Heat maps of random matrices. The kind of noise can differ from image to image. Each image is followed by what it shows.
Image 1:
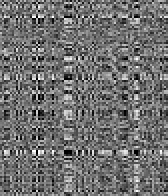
low rank plus noise
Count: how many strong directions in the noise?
one
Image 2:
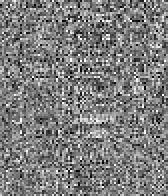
low rank plus noise
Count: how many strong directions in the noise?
five to eight
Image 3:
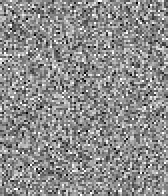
independent entries
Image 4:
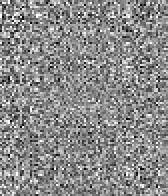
low rank plus noise
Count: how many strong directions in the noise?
five to eight
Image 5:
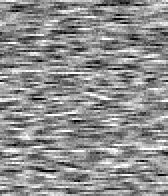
streaked along the rows
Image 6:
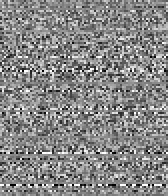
rows of uneven size
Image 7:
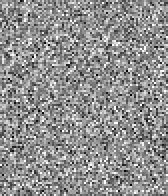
independent entries
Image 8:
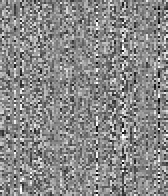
columns of uneven size
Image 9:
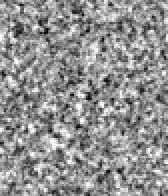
blotchy
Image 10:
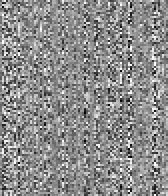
columns of uneven size
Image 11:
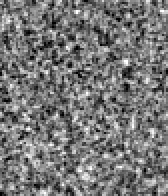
blotchy
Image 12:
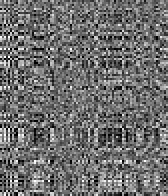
low rank plus noise
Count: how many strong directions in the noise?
one
